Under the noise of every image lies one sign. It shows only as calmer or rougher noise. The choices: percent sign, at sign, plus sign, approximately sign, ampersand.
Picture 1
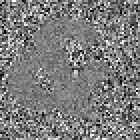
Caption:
calm ampersand
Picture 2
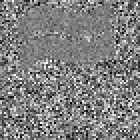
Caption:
calm approximately sign
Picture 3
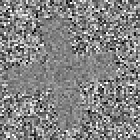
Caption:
calm plus sign
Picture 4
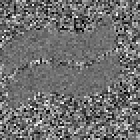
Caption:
calm approximately sign
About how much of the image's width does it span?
nearly all
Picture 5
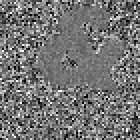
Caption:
calm ampersand
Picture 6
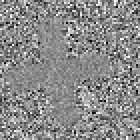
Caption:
calm plus sign
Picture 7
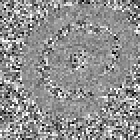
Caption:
calm at sign
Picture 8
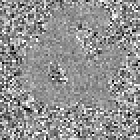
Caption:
calm ampersand
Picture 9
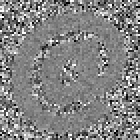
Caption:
calm at sign
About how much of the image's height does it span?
nearly all
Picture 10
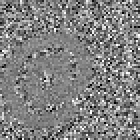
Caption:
calm at sign
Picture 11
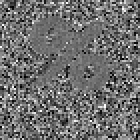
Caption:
calm percent sign
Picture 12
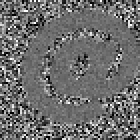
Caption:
calm at sign
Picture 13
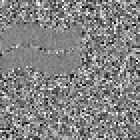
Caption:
calm approximately sign
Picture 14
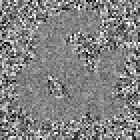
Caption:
calm ampersand
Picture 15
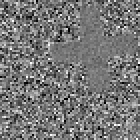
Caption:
calm plus sign
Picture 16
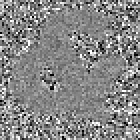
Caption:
calm ampersand
